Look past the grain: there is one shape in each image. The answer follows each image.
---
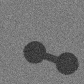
dumbbell
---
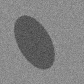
ellipse
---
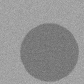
disc
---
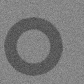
ring
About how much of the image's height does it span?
two thirds
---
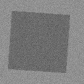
square
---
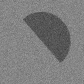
half disc
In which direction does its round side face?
up and right
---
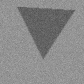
triangle
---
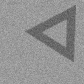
triangle frame
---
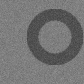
ring
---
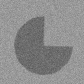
disc with a wedge cut out
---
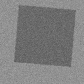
square
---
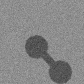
dumbbell
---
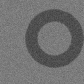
ring
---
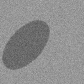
ellipse
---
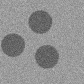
three dots
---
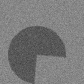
disc with a wedge cut out
